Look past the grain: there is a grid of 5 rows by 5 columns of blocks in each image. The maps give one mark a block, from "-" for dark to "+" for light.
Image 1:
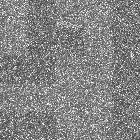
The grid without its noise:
+ - + + -
+ - - + -
- - + + -
+ + + + -
- - + + -
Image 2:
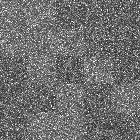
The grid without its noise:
+ + - - -
+ + + - -
- + - + -
- - + - +
- + + - -
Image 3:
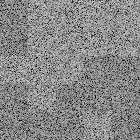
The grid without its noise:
- + + + +
- + + + +
+ + + - -
- + - - -
- - - + -
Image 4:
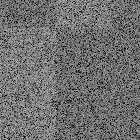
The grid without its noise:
- - + + -
+ + - - -
+ + - - -
+ + - - -
+ + - - -
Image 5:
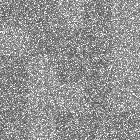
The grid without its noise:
- - + - +
+ - - - +
- + - - +
- + + - +
- + - - -
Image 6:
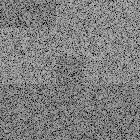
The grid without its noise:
- - + + +
+ + + + +
+ + - + +
- - - - -
- - - - -
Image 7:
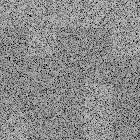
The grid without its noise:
+ + + + +
- + - - +
- - - - -
- - - + -
+ - - + -
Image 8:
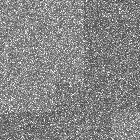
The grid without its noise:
+ + + - -
+ + + - -
+ + + - -
+ + - - -
- - - - +
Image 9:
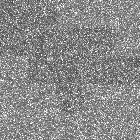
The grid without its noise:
- - + + +
- - - - +
+ - - - -
+ + - + +
+ + + + +
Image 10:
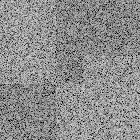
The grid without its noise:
+ + - - -
+ + - - -
+ + - + +
- - + + +
- - + + +
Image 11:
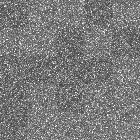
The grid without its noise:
- + + - +
+ + - + -
- - - - +
- + - + +
- + + + +
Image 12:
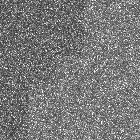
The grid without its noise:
- - - + +
- - - + +
- - + + +
- + + + +
- + + + +
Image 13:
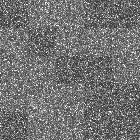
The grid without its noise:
- + + - -
+ - + + +
+ + - - +
+ + + - -
- + + - -
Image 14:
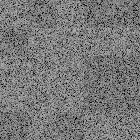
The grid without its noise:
+ - + - -
- + + + +
+ + + - -
+ + + - -
- + - + +
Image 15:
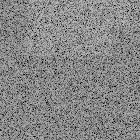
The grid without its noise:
- + + + +
- + + + -
- - - - -
- - - - -
- - - - -
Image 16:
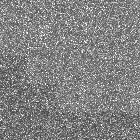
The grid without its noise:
+ + + + +
+ + + + +
- + + + +
- - + + +
- - - - -
